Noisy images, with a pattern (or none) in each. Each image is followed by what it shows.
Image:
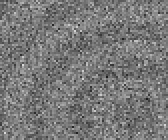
rings round one point
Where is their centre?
bottom right
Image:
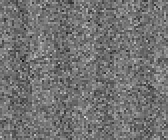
vertical stripes
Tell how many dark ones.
4
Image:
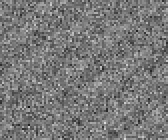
diagonal stripes
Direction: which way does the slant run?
bottom left to top right
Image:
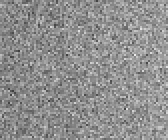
a smooth slope
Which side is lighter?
right
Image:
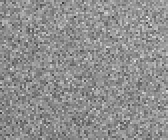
a smooth slope
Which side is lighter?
top right
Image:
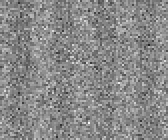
vertical stripes
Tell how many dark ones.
4
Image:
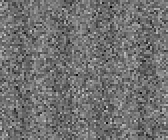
vertical stripes
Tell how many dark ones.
4
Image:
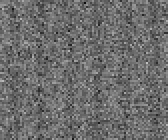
vertical stripes
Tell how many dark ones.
6
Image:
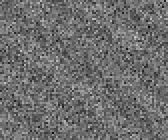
diagonal stripes
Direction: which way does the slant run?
top left to bottom right
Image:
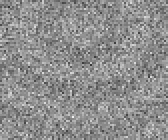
rings round one point
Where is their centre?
top middle
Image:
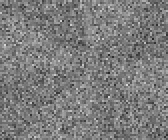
spokes from one point
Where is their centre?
centre
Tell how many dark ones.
4
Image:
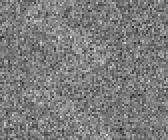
a wavy band
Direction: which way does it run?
top to bottom
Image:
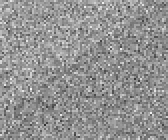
a sharp edge
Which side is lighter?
top left
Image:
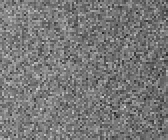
a smooth slope
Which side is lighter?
left
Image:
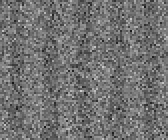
vertical stripes
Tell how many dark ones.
5
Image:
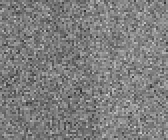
a sharp edge
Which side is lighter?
right
